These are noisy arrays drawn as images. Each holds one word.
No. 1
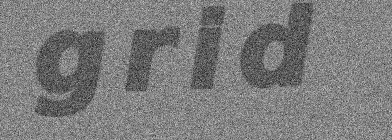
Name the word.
grid
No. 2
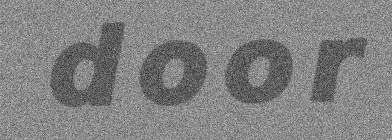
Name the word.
door
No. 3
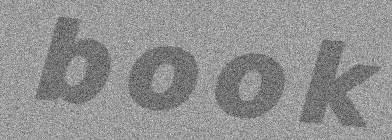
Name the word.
book
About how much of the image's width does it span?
nearly all
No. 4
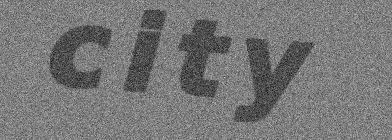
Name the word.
city
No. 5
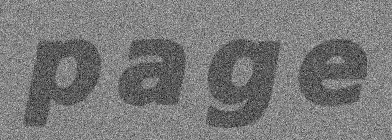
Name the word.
page
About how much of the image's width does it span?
nearly all
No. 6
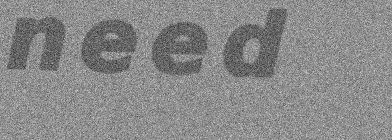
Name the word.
need
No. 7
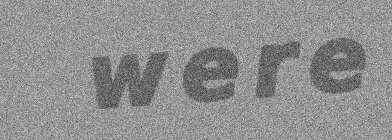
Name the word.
were
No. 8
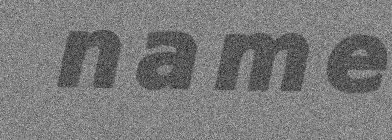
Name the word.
name
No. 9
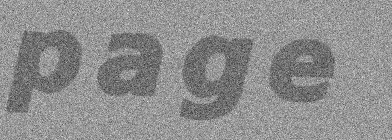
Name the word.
page
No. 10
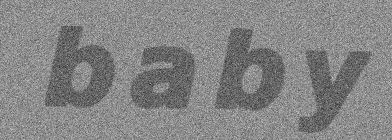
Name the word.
baby
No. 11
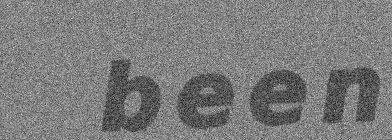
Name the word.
been
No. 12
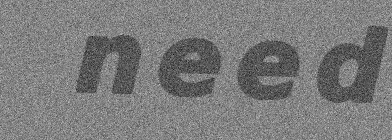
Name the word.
need
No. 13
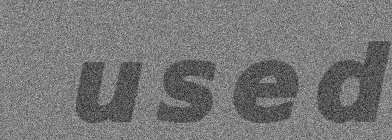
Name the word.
used
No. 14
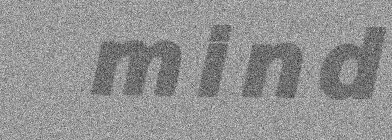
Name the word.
mind
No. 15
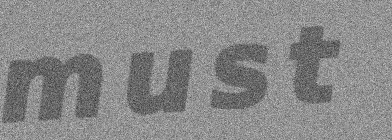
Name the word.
must
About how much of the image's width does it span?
nearly all
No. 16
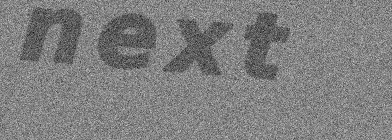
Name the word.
next
